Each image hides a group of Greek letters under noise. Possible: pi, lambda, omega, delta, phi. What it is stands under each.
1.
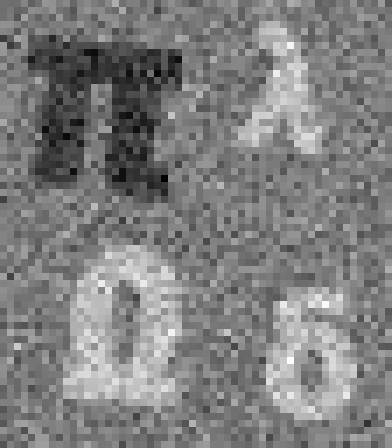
top left: dark pi; top right: light lambda; bottom left: light omega; bottom right: light delta
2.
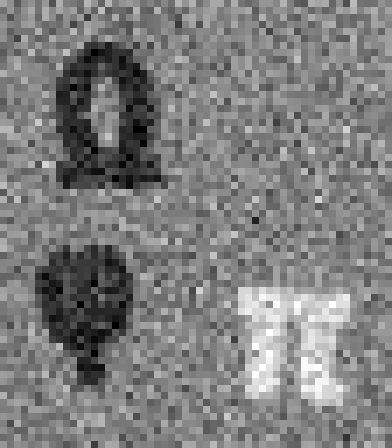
top left: dark omega; bottom left: dark phi; bottom right: light pi
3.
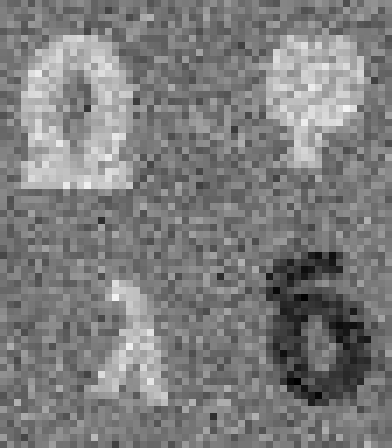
top left: light omega; top right: light phi; bottom left: light lambda; bottom right: dark delta
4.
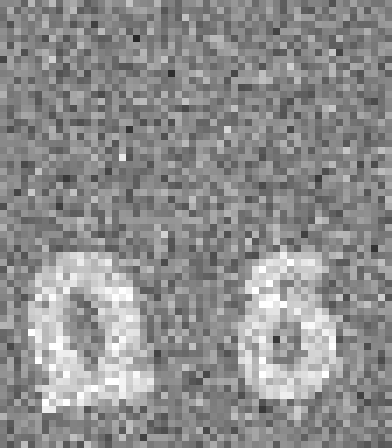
bottom left: light omega; bottom right: light delta
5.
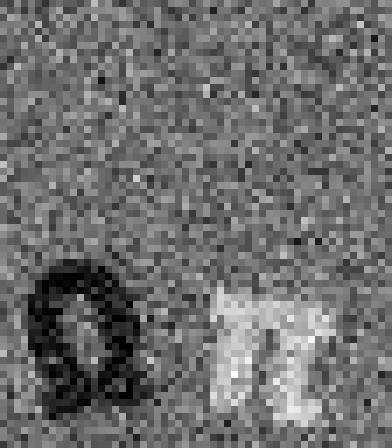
bottom left: dark omega; bottom right: light pi
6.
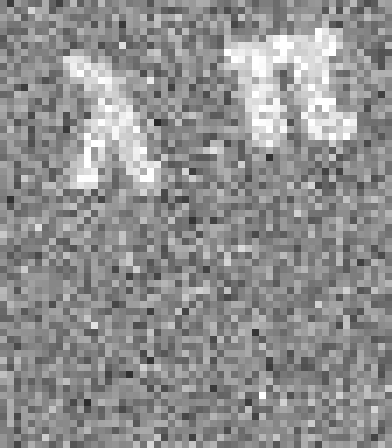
top left: light lambda; top right: light pi
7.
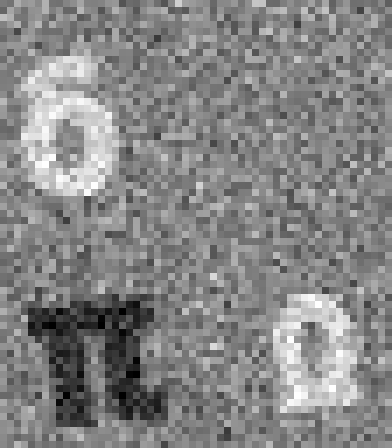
top left: light delta; bottom left: dark pi; bottom right: light omega
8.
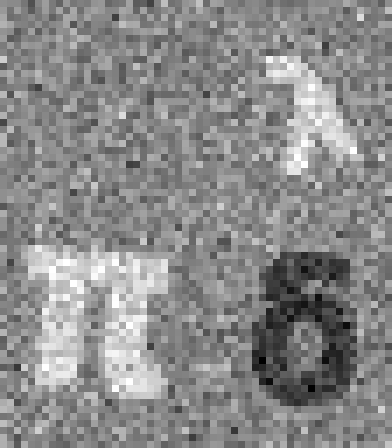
top right: light lambda; bottom left: light pi; bottom right: dark delta
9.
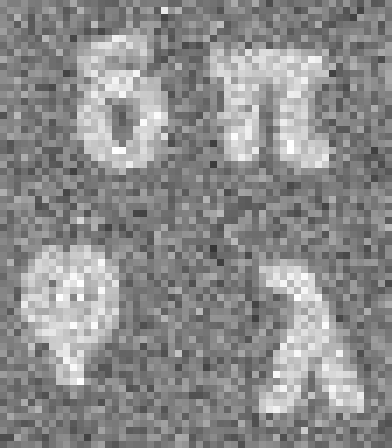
top left: light delta; top right: light pi; bottom left: light phi; bottom right: light lambda
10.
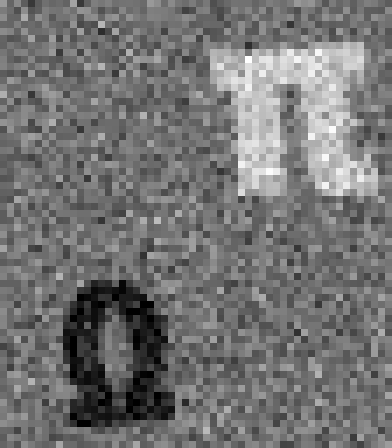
top right: light pi; bottom left: dark omega
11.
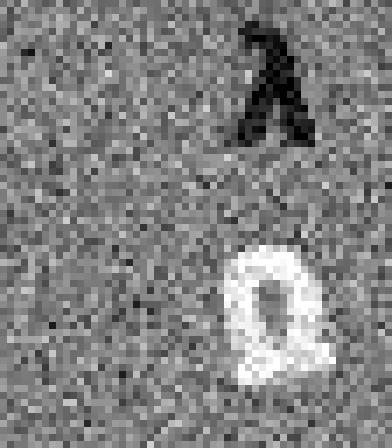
top right: dark lambda; bottom right: light omega
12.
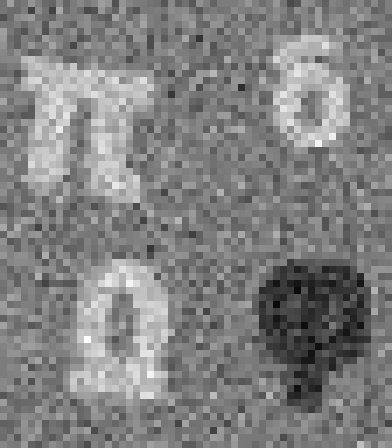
top left: light pi; top right: light delta; bottom left: light omega; bottom right: dark phi
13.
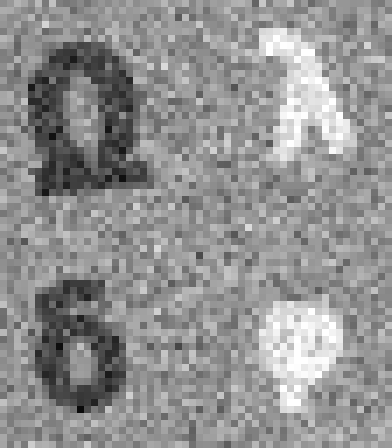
top left: dark omega; top right: light lambda; bottom left: dark delta; bottom right: light phi
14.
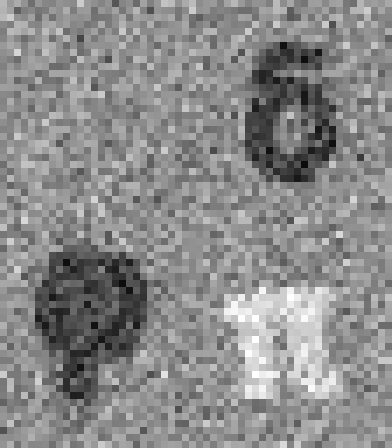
top right: dark delta; bottom left: dark phi; bottom right: light pi
